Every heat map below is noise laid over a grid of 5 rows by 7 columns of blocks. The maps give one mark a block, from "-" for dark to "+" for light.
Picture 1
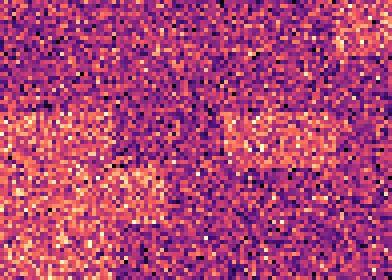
- - - - - - +
- - - - - - -
+ + - - + + -
+ + + - - - -
+ + - - - - -
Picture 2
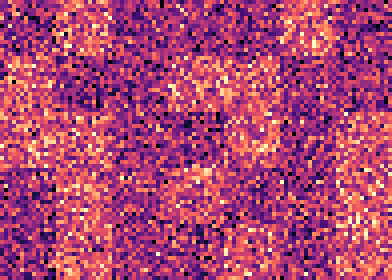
- + - - - + -
+ - - + + - -
+ + - - + - +
- + - + - - +
- + - - + - +
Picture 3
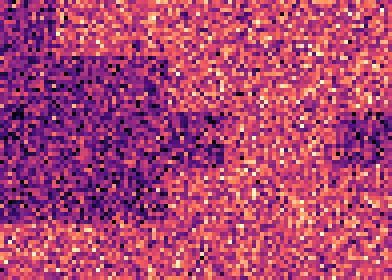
- + + + + + +
- - - + + + +
- - - - + + -
- - - + + + +
+ + + + + + +
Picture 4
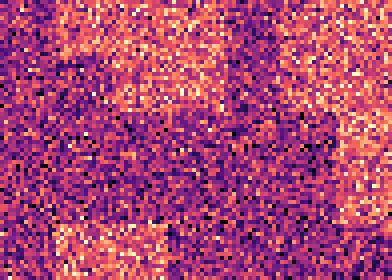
- + + + - + +
- - + + - + +
- - - - - - +
- - - - - - +
- + + - - - -
